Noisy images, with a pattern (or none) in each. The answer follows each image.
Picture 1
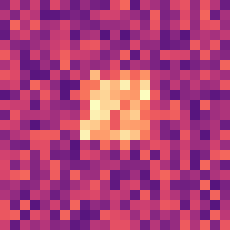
one block
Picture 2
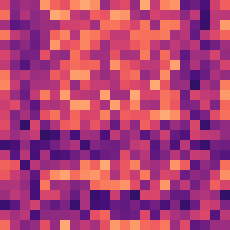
bands of rows crossing bands of columns
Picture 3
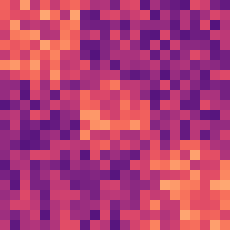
blocks along the diagonal
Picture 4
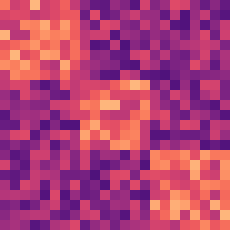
blocks along the diagonal
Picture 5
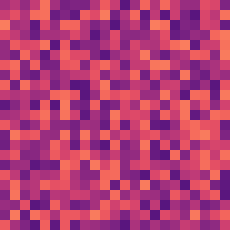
only noise
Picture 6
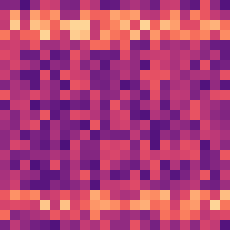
bands of rows
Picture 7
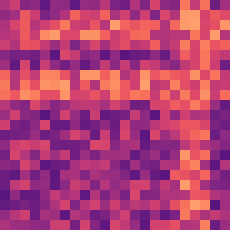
bands of rows crossing bands of columns
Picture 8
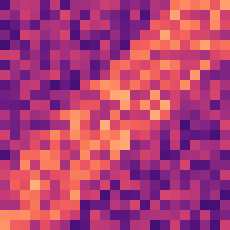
a diagonal band
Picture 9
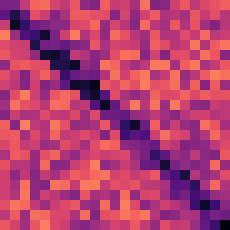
a diagonal band
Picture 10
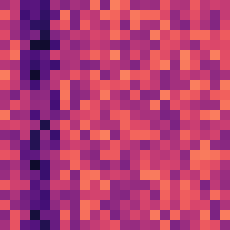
one band of columns
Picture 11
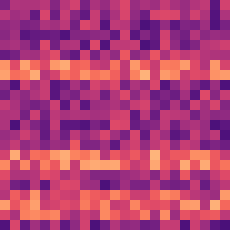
bands of rows
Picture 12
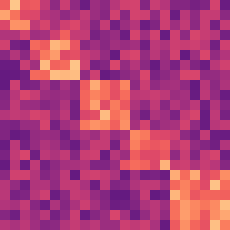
blocks along the diagonal
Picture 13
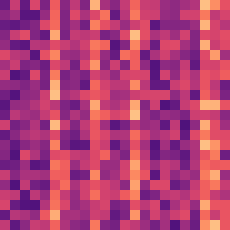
bands of columns
